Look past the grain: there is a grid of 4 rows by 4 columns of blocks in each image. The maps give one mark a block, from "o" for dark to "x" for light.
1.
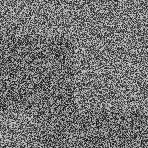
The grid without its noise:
xxxx
ooxx
ooxx
xooo
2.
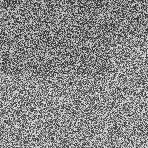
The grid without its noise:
oooo
ooox
xxxx
xxxx
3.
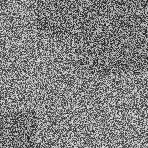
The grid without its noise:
xooo
xxoo
xxxx
oxxx
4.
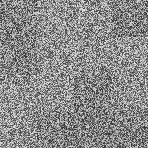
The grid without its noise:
oxxo
oxxx
xxox
xooo
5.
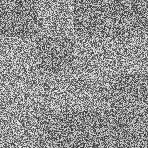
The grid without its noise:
oxoo
xoxx
xxxo
xooo
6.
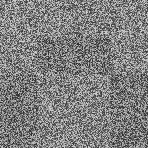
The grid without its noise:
xxxx
xoox
oxxo
oxxo
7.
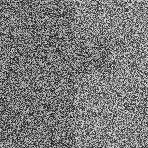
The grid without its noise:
ooxx
ooox
ooxx
ooxx
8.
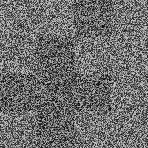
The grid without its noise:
xxox
xoxx
ooox
xoxx
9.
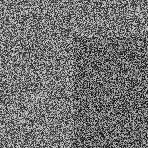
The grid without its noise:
xxxx
xxoo
xxoo
xxoo
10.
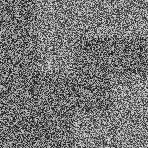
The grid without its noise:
oxxx
oxoo
ooox
ooxx
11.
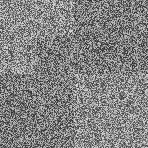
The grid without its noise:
xxoo
xooo
ooxx
ooxx
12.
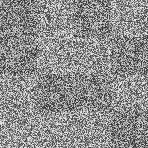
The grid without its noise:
oxox
oxxo
xoox
xxxo
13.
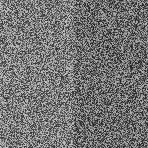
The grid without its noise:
xxoo
xxoo
xxoo
xxoo
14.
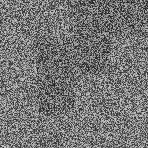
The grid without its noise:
xxoo
xoox
xoxx
xxxx
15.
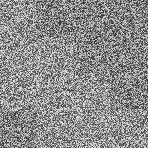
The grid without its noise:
xooo
xxoo
xxxo
oxxx
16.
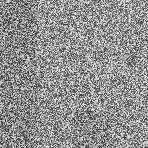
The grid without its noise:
oxxx
oxxx
oxxx
oxox
